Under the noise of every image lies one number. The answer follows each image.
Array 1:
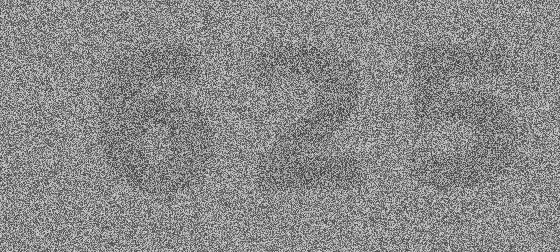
625
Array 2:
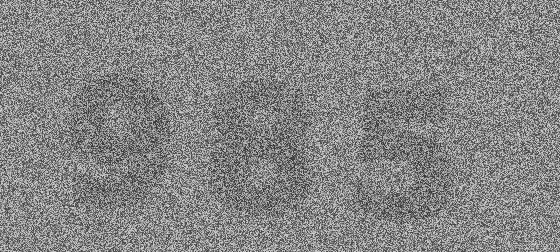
985
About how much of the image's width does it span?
two thirds
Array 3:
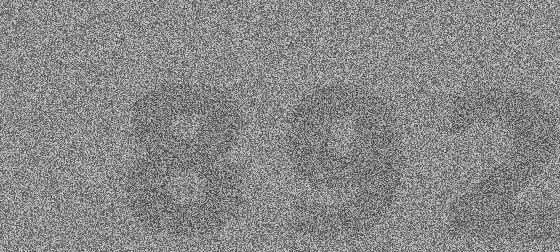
892
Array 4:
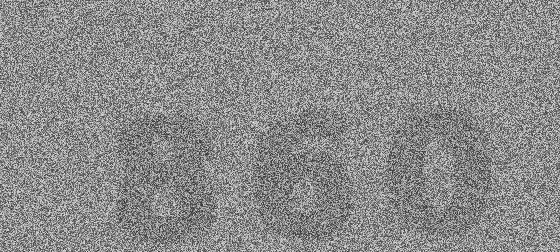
860
